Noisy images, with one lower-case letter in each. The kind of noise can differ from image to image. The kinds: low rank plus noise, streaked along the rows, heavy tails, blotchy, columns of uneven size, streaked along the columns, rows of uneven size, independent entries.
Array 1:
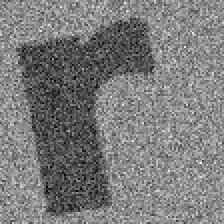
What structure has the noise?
independent entries
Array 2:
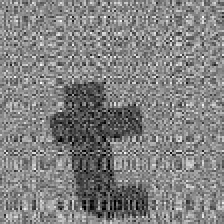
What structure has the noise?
low rank plus noise
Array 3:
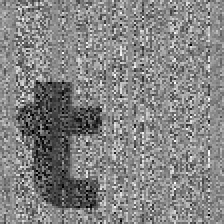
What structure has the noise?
columns of uneven size
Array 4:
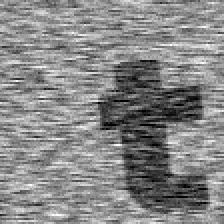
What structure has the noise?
streaked along the rows
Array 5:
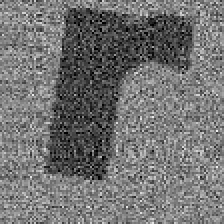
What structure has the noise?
low rank plus noise
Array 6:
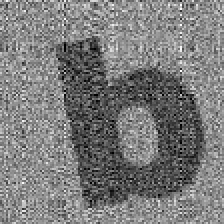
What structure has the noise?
low rank plus noise
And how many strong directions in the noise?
two
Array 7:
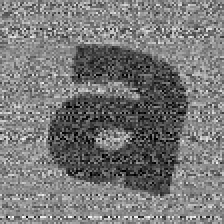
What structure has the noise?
rows of uneven size
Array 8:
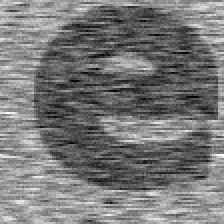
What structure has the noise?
streaked along the rows
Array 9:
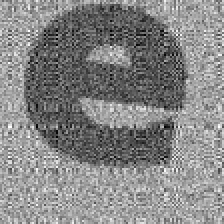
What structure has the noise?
low rank plus noise
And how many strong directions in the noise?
one
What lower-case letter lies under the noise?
e
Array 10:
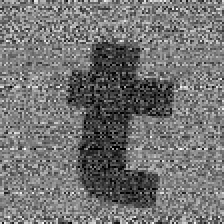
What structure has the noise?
rows of uneven size
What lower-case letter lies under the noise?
t
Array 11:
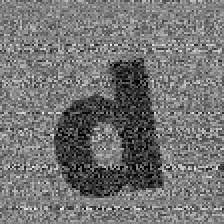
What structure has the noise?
rows of uneven size
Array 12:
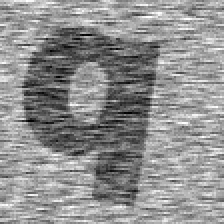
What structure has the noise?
streaked along the rows
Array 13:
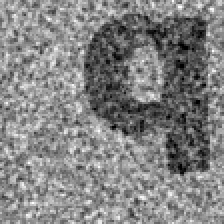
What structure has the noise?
blotchy
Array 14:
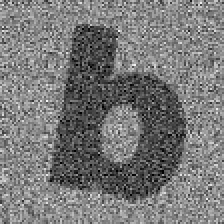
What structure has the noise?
low rank plus noise
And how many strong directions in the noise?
five to eight
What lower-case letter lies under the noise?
b
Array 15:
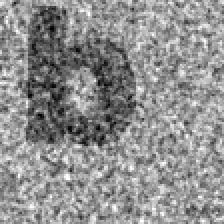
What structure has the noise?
blotchy
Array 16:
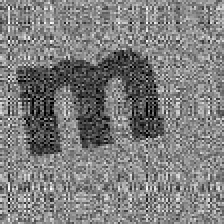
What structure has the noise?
low rank plus noise
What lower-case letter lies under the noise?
m
